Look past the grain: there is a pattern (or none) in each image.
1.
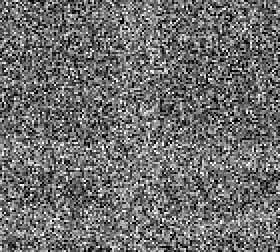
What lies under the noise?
bands of rows crossing bands of columns
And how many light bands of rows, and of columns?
2 and 1
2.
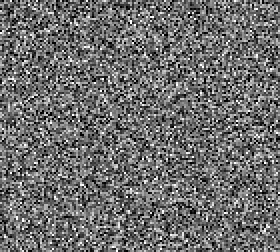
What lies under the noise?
only noise
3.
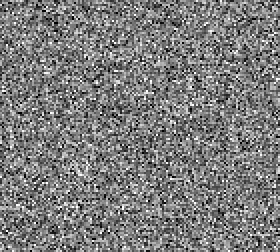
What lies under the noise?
only noise
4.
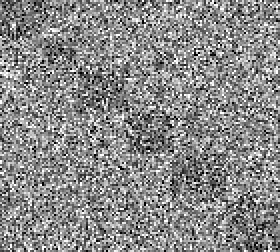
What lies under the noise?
blocks along the diagonal
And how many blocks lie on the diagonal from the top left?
6
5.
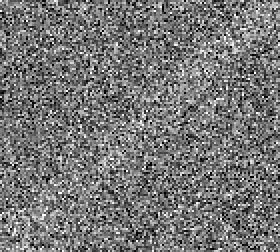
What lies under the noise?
a diagonal band
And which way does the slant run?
bottom left to top right
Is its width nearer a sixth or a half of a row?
a sixth
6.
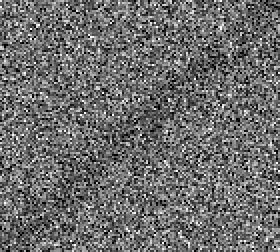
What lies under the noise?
a diagonal band
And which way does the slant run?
bottom left to top right
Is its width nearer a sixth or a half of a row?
a sixth
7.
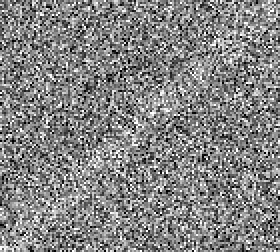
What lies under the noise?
a diagonal band
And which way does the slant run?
bottom left to top right
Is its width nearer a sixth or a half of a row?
a sixth
